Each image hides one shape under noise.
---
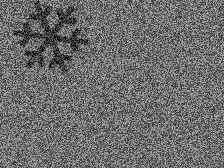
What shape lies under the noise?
snowflake
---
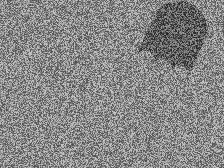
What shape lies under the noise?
ghost
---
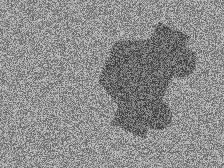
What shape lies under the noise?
car
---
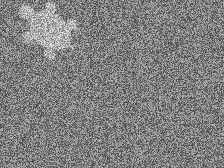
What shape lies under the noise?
turtle
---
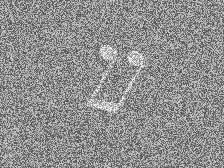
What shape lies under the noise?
pair of musical notes
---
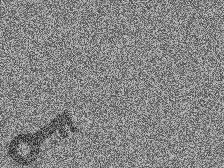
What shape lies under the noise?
key
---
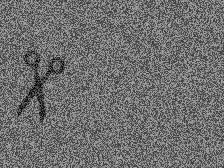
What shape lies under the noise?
pair of scissors
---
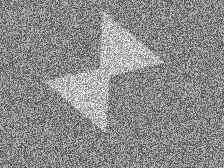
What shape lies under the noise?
bow tie
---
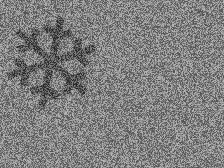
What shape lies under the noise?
snowflake
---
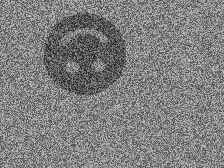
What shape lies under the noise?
smiling face
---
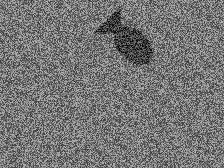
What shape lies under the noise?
fish
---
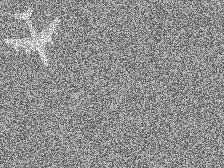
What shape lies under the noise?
airplane
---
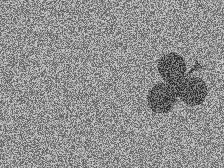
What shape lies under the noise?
club
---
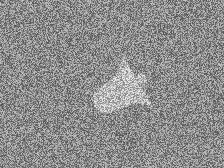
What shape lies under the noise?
bell
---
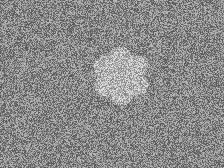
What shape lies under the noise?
flower
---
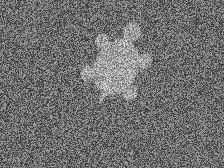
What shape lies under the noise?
turtle
